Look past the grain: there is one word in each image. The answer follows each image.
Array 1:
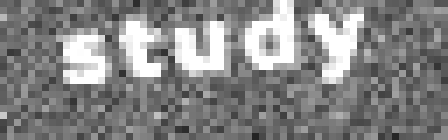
study
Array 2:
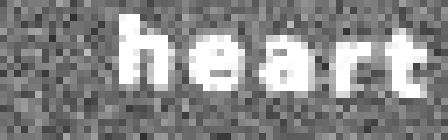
heart
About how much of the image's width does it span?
two thirds
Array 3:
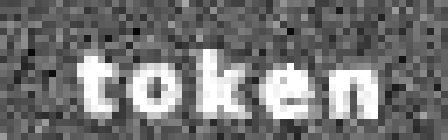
token
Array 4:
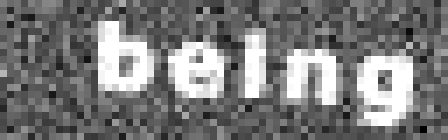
being
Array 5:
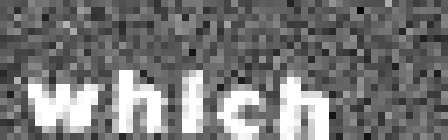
which
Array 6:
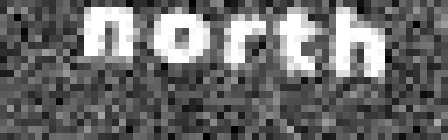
north
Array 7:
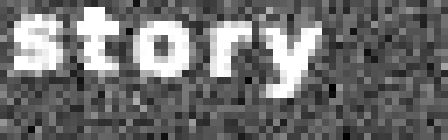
story
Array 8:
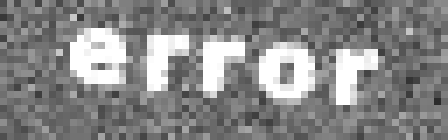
error
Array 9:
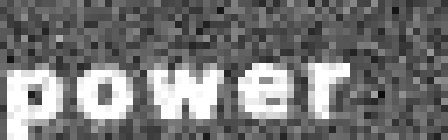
power
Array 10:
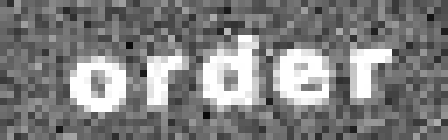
order
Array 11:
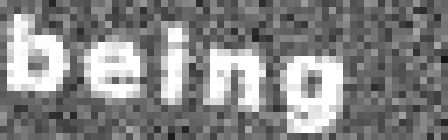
being
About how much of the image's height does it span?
nearly all
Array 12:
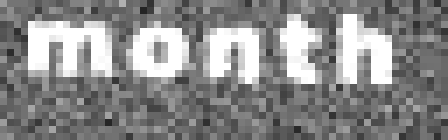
month
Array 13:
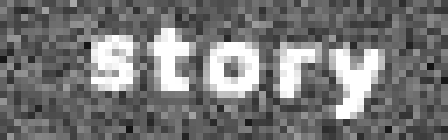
story
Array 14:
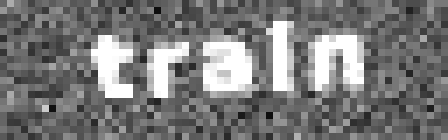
train
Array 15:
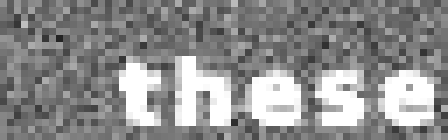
these
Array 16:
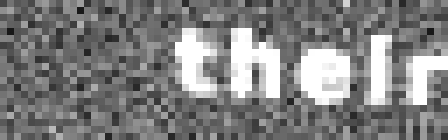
their
